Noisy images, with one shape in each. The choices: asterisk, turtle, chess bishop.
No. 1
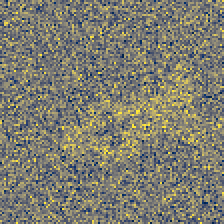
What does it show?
light chess bishop
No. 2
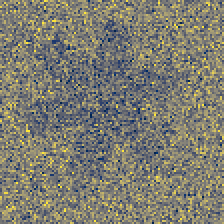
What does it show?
dark asterisk
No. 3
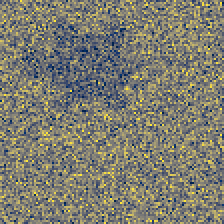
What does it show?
dark turtle
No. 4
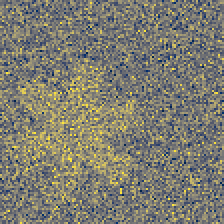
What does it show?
light asterisk
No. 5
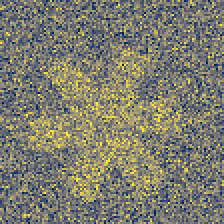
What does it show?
light asterisk
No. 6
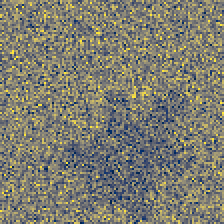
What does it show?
dark turtle
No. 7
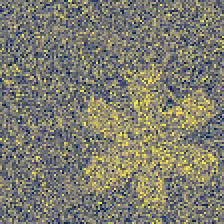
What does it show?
light asterisk
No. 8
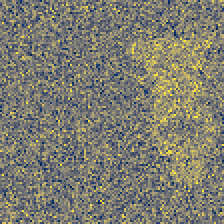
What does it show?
light chess bishop
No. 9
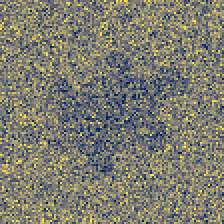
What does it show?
dark turtle
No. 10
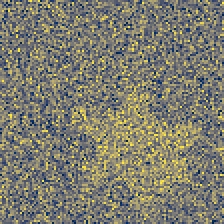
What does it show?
light turtle
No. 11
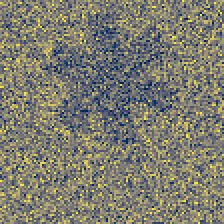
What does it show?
dark asterisk
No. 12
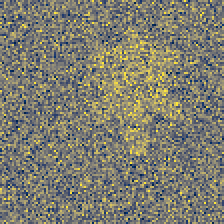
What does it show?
light turtle
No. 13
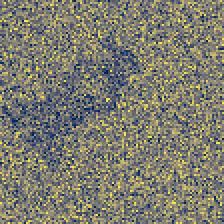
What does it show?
dark chess bishop
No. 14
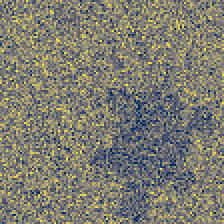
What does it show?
dark turtle
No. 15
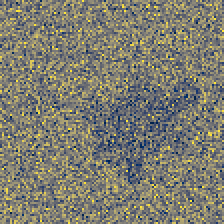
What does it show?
dark turtle
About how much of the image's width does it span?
half
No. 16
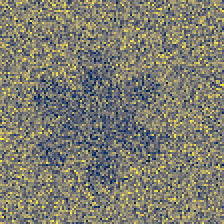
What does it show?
dark asterisk
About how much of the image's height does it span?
two thirds
